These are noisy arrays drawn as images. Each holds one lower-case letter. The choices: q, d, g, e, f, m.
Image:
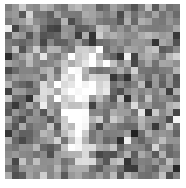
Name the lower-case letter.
f
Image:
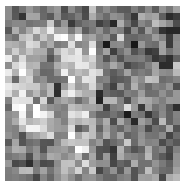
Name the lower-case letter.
q
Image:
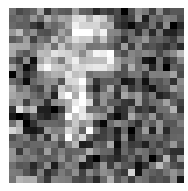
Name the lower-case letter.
f
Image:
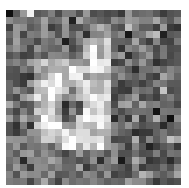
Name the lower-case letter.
d
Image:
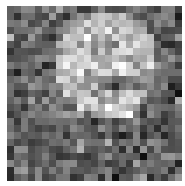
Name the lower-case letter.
e
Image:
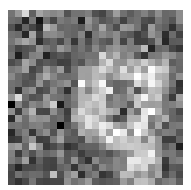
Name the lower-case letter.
q
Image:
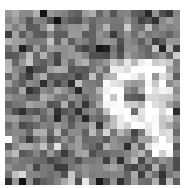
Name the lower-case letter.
q
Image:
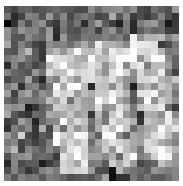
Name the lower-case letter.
m
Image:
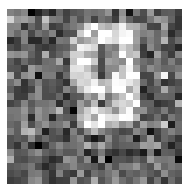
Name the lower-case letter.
g
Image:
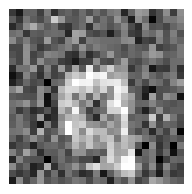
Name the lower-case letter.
q
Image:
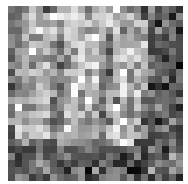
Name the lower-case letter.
m
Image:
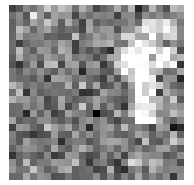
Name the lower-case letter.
f
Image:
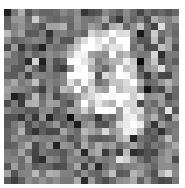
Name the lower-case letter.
q
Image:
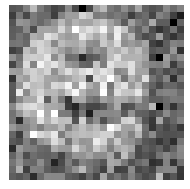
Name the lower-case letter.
e
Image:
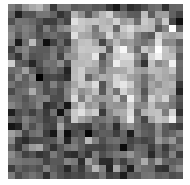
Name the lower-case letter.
m
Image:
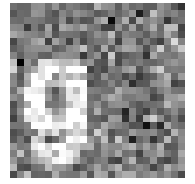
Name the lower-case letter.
g
